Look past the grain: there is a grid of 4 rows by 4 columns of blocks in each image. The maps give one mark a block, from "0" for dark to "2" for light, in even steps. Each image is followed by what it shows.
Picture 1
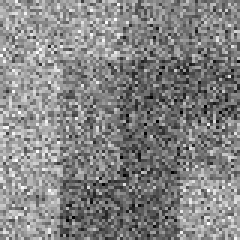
2211
2100
2101
2002
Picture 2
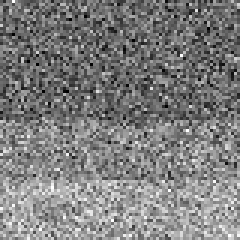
0000
0000
1111
2222
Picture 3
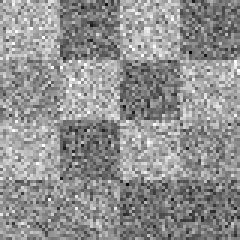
2020
1202
2021
1100
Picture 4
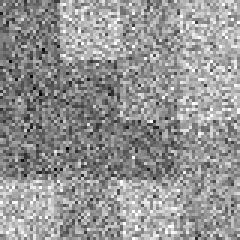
0212
0012
0001
2121
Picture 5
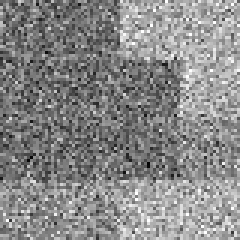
0022
0002
0001
1122
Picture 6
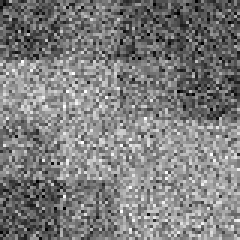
0100
2210
1222
0122
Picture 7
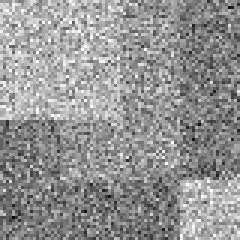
2210
2210
0110
0002
